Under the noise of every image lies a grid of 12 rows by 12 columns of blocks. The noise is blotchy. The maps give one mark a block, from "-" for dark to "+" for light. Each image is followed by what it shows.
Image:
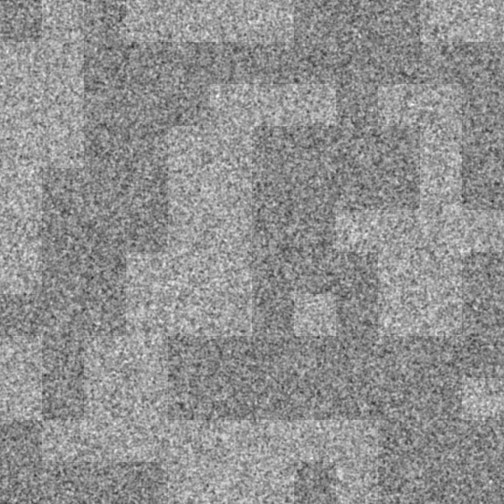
-+-++++---++
++----------
++---+++-++-
++--++----+-
+---++----+-
+---++--++++
+--+++---++-
---+++-+-++-
+-++--------
+-++-------+
-++++++++---
----+++-+---
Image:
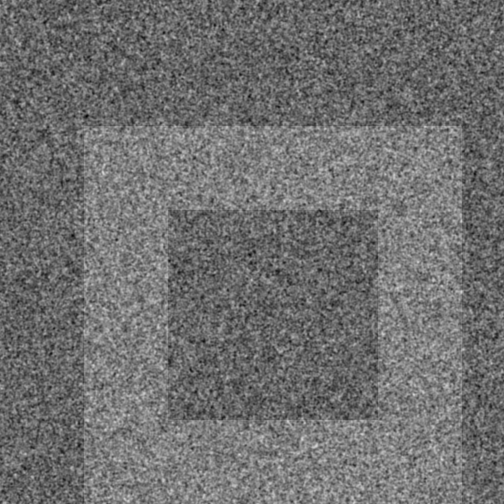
------------
------------
------------
--+++++++++-
--+++++++++-
--++-----++-
--++-----++-
--++-----++-
--++-----++-
--++-----++-
--+++++++++-
--+++++++++-
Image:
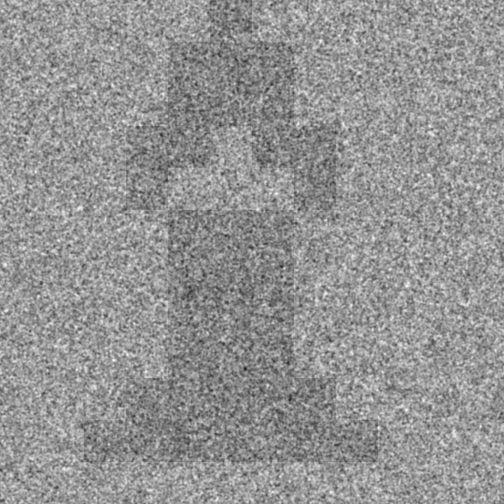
+++++-++++++
++++---+++++
++++---+++++
+++--+--++++
+++-+++-++++
++++---+++++
++++---+++++
++++---+++++
++++---+++++
+++-----++++
++-------+++
++++++++++++
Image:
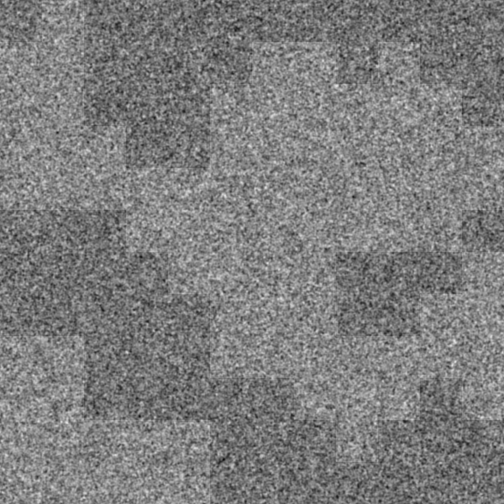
-+----------
++----++-+--
++---++++++-
+++--+++++++
++++++++++++
---++++++++-
----++++---+
-----+++--++
++---+++++++
++-----+++-+
+++++---+---
+++++-------
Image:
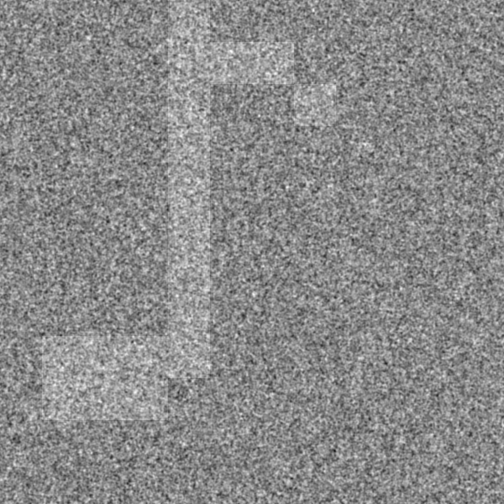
----+-------
----+++-----
----+--+----
----+-------
----+-------
----+-------
----+-------
----+-------
-++++-------
-+++--------
------------
------------
